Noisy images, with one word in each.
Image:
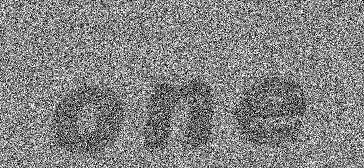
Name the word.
one
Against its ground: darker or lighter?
darker
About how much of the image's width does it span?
two thirds
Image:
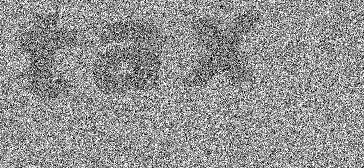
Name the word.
tax
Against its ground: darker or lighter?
darker
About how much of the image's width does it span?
two thirds
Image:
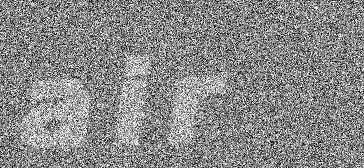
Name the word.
air
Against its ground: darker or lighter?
lighter
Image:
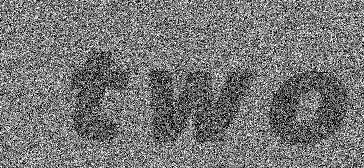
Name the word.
two
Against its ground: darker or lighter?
darker
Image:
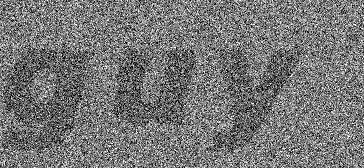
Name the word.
guy
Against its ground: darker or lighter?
darker
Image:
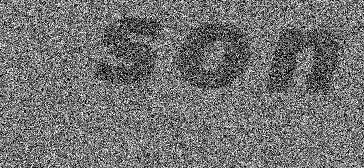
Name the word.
son
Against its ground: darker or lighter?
darker
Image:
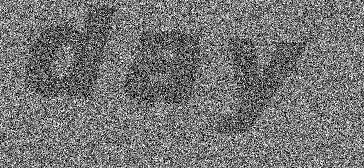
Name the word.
day
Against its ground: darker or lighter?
darker
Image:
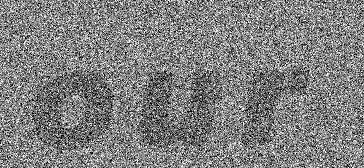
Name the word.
our
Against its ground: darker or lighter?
darker
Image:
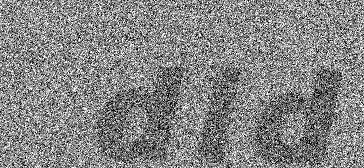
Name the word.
did
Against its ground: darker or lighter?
darker
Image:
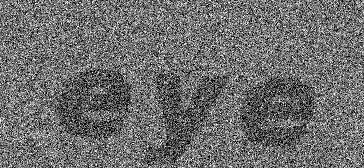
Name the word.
eye
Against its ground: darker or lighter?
darker
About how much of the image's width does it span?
two thirds
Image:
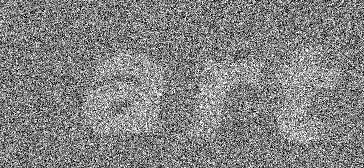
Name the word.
art
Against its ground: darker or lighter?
lighter
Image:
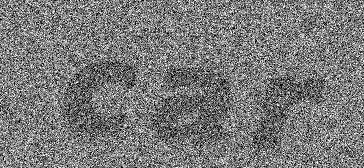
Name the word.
car
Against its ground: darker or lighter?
darker
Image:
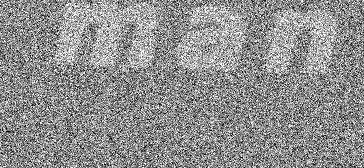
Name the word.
man
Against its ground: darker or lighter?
lighter
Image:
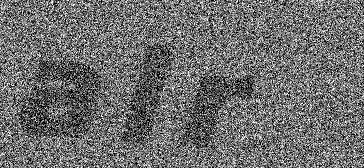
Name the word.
air
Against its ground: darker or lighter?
darker
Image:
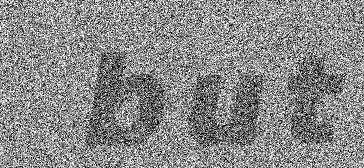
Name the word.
but
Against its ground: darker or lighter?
darker
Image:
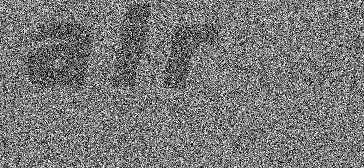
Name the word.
air
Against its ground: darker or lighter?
darker
